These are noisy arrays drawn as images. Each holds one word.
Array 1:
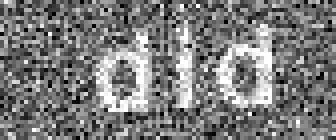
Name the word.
did
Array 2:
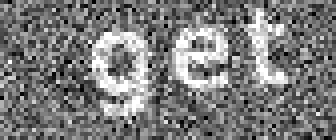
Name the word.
get
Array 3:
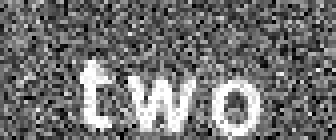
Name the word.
two
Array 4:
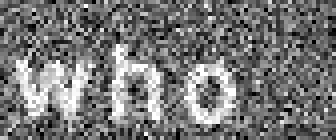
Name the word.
who
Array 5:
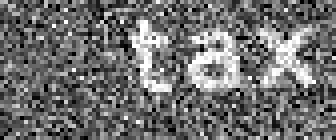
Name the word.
tax
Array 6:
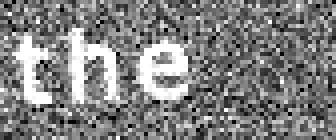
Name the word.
the
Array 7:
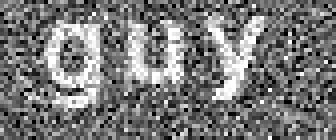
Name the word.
guy
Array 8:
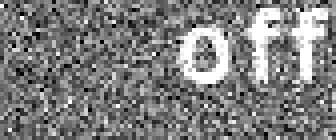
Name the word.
off
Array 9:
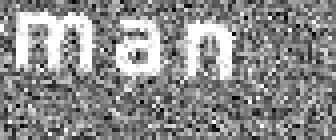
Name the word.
man
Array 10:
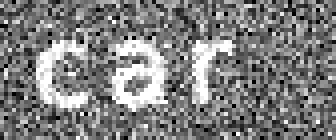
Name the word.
car
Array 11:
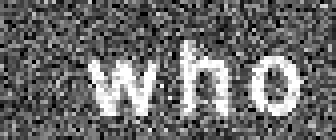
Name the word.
who
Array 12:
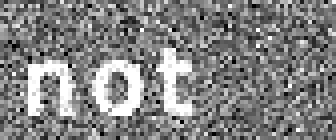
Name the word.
not
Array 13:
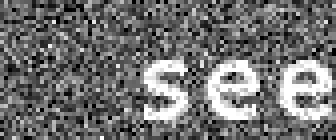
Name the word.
see
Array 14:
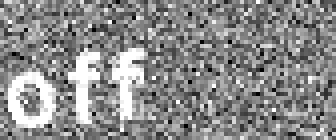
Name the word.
off
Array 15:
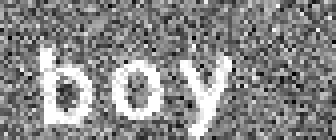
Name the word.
boy
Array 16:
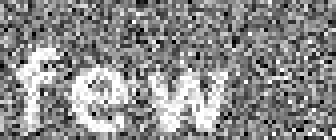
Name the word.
few
